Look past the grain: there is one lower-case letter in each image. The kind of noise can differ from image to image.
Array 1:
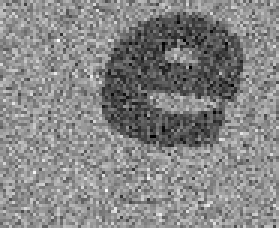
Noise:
independent entries
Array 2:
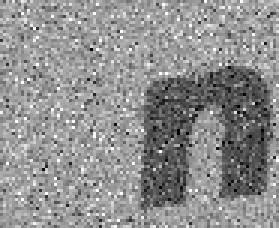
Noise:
heavy tails
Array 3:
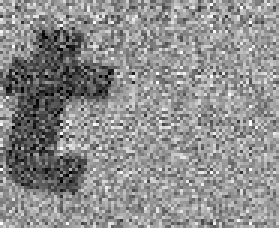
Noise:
low rank plus noise
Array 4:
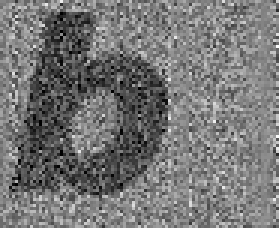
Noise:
columns of uneven size
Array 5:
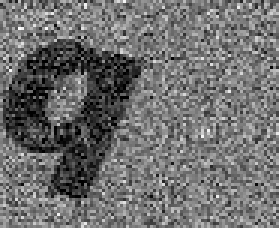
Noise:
low rank plus noise
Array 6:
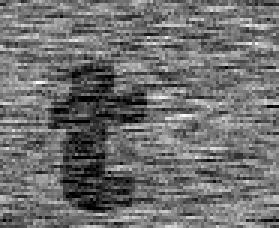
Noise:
streaked along the rows
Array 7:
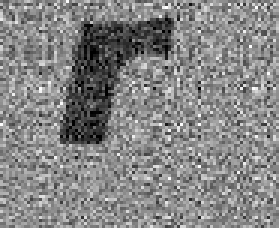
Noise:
low rank plus noise
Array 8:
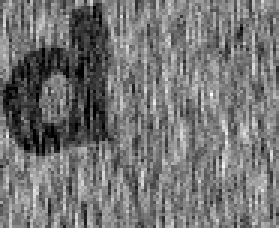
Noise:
streaked along the columns
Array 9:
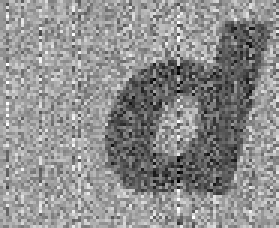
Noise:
columns of uneven size
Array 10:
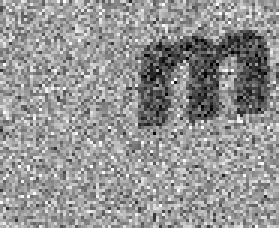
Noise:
independent entries
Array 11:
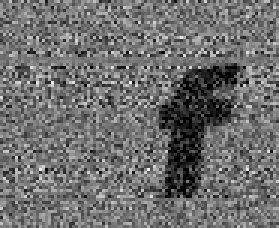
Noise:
rows of uneven size
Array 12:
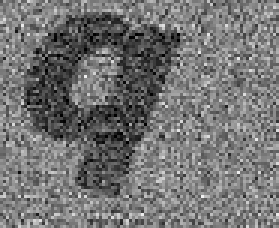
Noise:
low rank plus noise
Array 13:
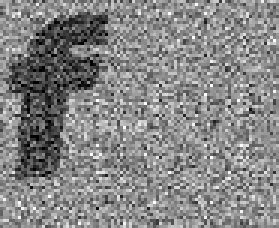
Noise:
low rank plus noise
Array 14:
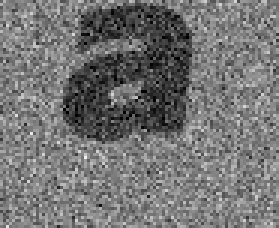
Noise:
independent entries
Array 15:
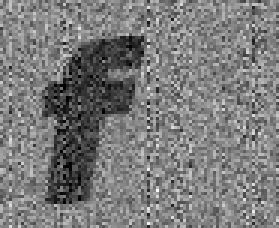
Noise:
columns of uneven size
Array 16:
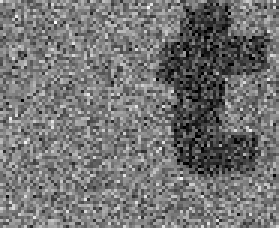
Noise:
independent entries
